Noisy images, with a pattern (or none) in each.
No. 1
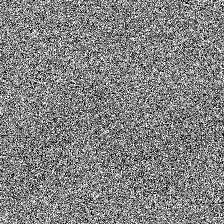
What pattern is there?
a wavy band
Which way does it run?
left to right
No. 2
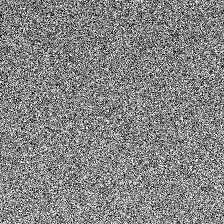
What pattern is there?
a smooth slope
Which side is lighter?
bottom
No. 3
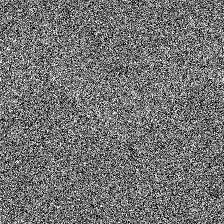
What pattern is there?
a wavy band
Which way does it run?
left to right
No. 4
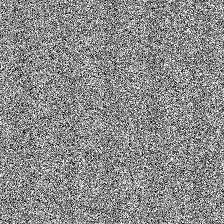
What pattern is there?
vertical stripes
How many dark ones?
5
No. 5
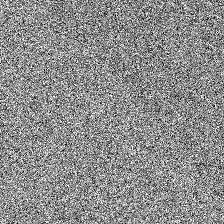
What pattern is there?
a sharp edge
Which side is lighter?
bottom left
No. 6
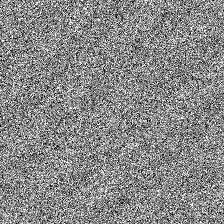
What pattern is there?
diagonal stripes
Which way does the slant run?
bottom left to top right
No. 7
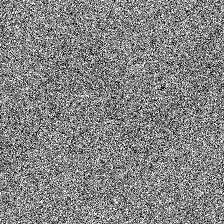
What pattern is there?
a wavy band
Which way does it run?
left to right
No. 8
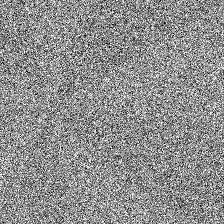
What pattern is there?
spokes from one point
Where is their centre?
middle left
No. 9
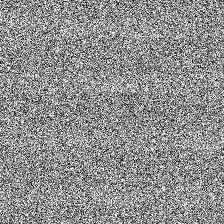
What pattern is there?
horizontal stripes
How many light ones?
4
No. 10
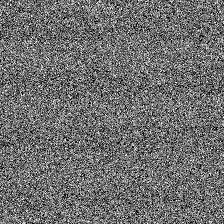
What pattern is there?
horizontal stripes
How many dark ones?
4
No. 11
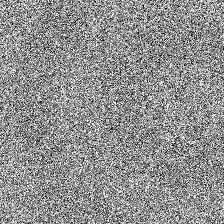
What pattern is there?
rings round one point
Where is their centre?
middle right
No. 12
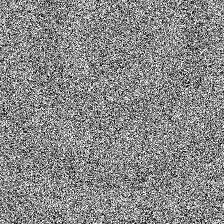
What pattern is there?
rings round one point
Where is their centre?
top middle
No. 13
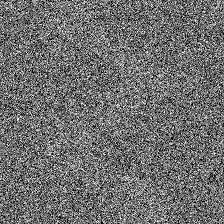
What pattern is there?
a wavy band
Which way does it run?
top to bottom
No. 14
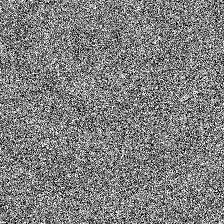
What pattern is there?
rings round one point
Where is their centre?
top middle
